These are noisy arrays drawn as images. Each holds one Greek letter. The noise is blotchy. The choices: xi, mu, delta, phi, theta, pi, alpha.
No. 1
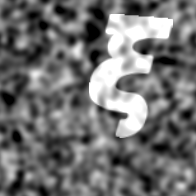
xi
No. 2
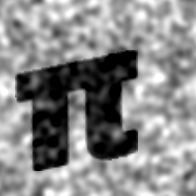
pi
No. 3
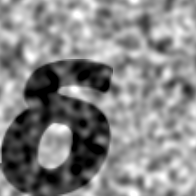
delta
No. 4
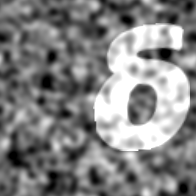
delta
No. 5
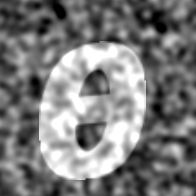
theta
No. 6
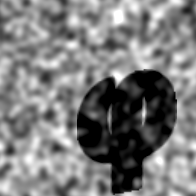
phi
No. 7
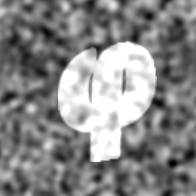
phi
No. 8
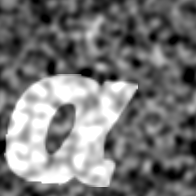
alpha
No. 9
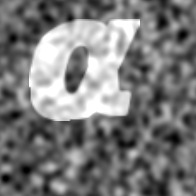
alpha
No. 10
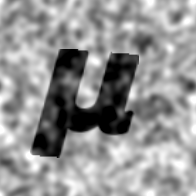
mu
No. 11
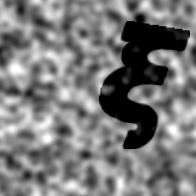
xi
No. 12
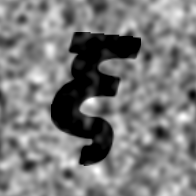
xi
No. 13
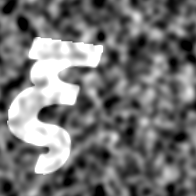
xi
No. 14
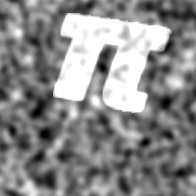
pi
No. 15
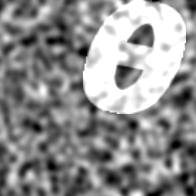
theta
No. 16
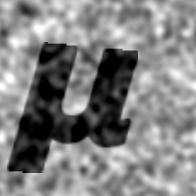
mu
